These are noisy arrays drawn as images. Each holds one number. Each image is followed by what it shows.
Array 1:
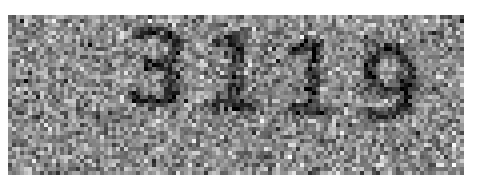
3119
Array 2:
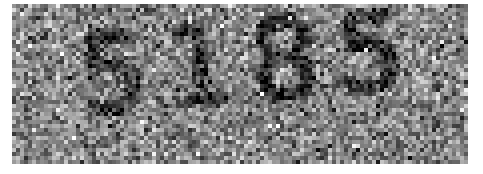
5185
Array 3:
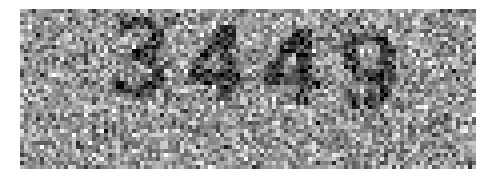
3449
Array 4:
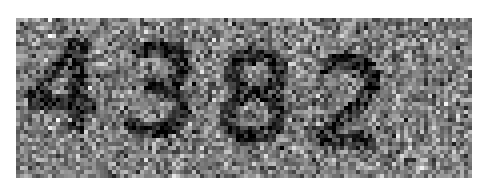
4382
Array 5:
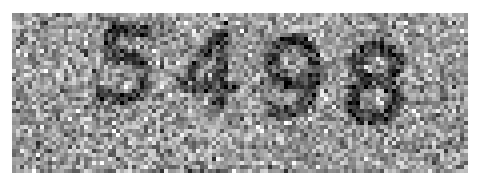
5498
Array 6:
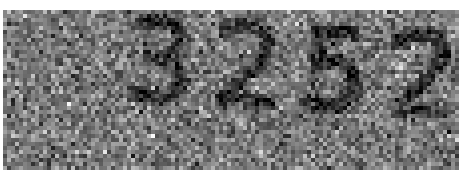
3252
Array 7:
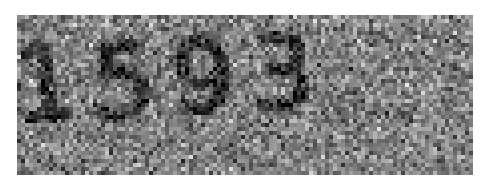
1593
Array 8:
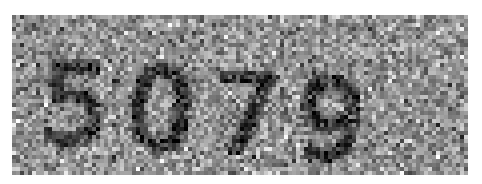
5079
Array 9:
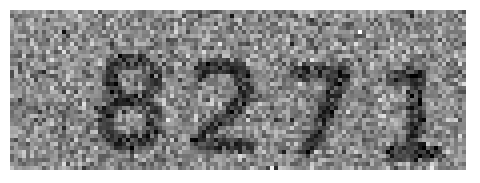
8271
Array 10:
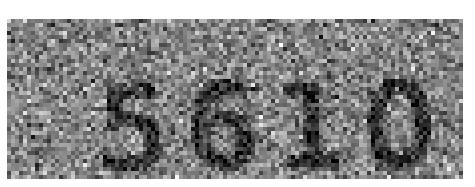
5610
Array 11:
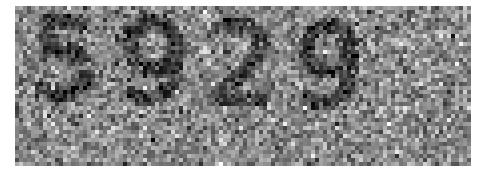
5929
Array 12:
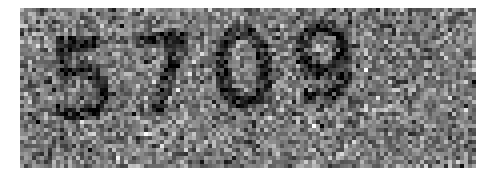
5709
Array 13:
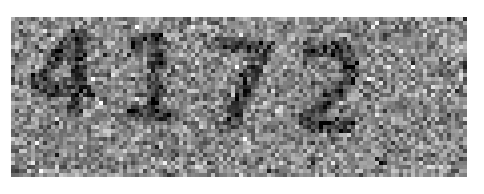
4172
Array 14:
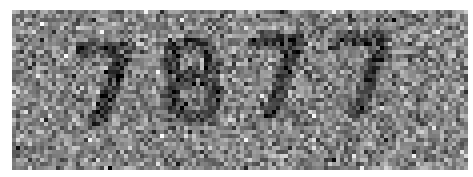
7877
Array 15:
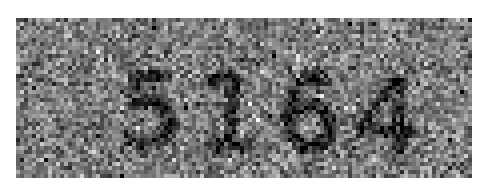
5164
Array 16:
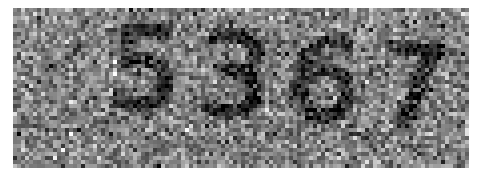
5367
